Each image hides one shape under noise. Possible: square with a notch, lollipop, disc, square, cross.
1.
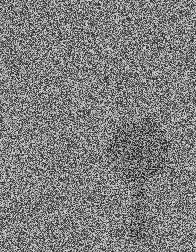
lollipop
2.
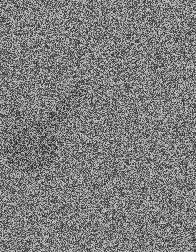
lollipop
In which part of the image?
middle left
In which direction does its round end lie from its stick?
down and left
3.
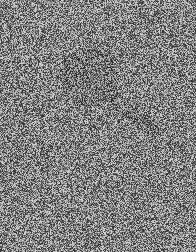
lollipop
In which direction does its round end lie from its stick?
up and left
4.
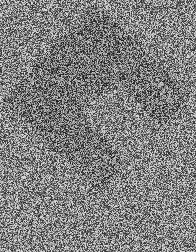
square with a notch
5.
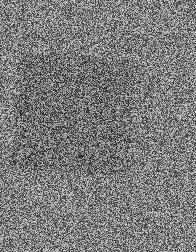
square
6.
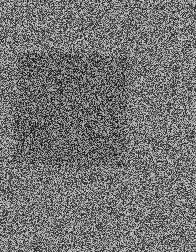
square
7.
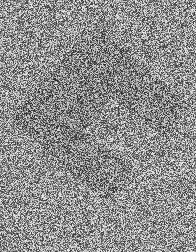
square with a notch
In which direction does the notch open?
down and right
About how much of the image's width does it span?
nearly all
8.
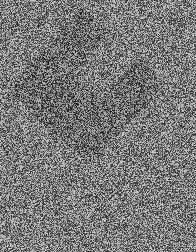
square with a notch
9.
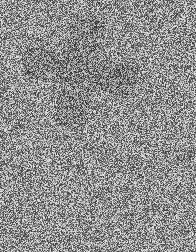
cross
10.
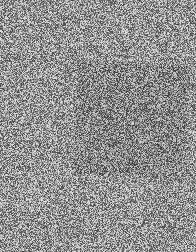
square
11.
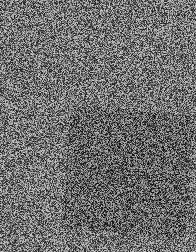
square
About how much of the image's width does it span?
two thirds
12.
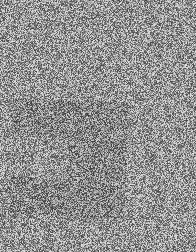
square with a notch
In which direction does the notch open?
left
